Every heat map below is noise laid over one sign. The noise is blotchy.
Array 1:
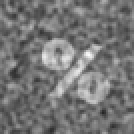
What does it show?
light percent sign
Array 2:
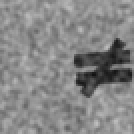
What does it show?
dark not-equal sign, middle right
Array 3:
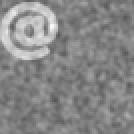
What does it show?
light at sign, top left
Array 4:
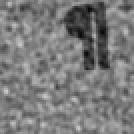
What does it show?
dark pilcrow
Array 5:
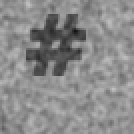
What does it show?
dark hash sign
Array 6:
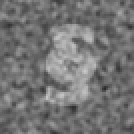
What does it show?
light section sign
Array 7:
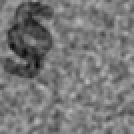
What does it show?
dark section sign
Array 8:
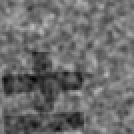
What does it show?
dark plus-minus sign
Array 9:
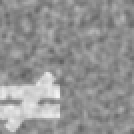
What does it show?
light not-equal sign, bottom left
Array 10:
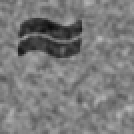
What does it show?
dark approximately sign
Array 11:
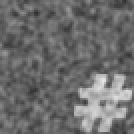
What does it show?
light hash sign, bottom right
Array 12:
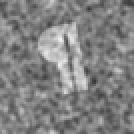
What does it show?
light pilcrow
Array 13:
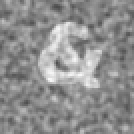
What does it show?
light ampersand
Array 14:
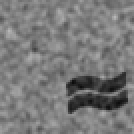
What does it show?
dark approximately sign
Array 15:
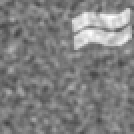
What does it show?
light approximately sign, top right
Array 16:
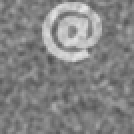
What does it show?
light at sign, top middle
